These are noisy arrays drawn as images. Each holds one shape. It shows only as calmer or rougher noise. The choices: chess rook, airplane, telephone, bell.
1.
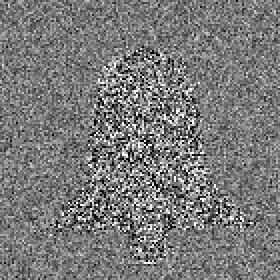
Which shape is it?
bell
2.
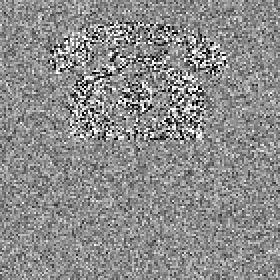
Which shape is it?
telephone
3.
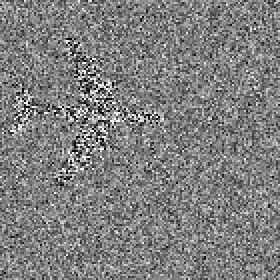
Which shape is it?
airplane
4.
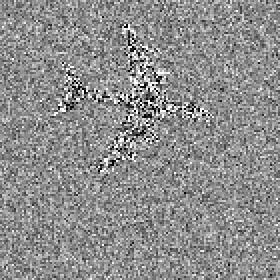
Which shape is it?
airplane
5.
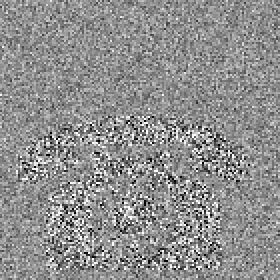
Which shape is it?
telephone
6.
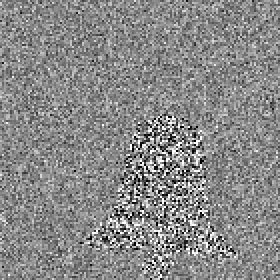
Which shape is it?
bell
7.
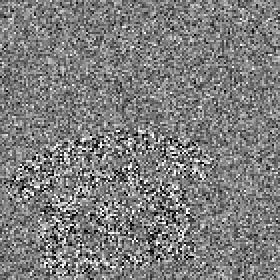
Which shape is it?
telephone
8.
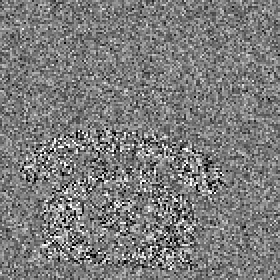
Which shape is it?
telephone
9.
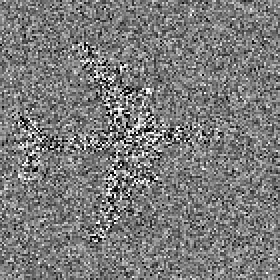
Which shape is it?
airplane
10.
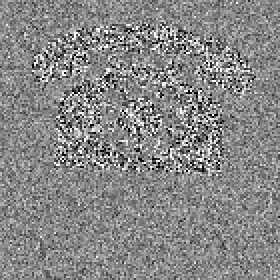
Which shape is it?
telephone
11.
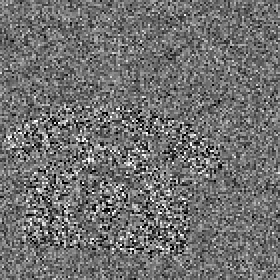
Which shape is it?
telephone
